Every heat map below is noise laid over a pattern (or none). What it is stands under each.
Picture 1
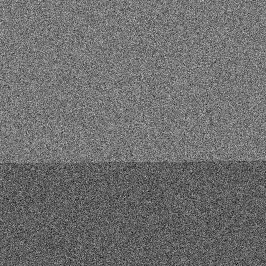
a sharp edge
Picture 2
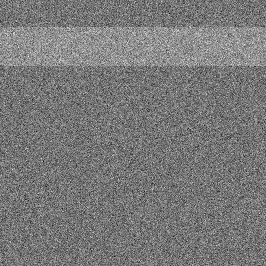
one horizontal stripe
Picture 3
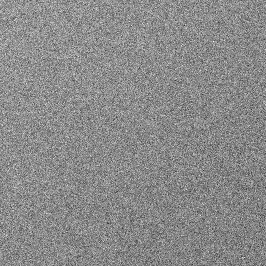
a smooth slope
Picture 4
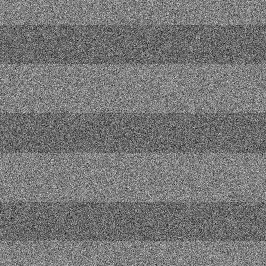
horizontal stripes
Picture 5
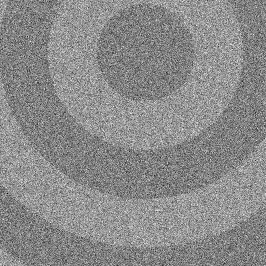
rings round one point
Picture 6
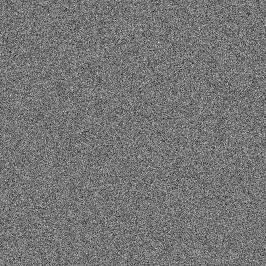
only noise
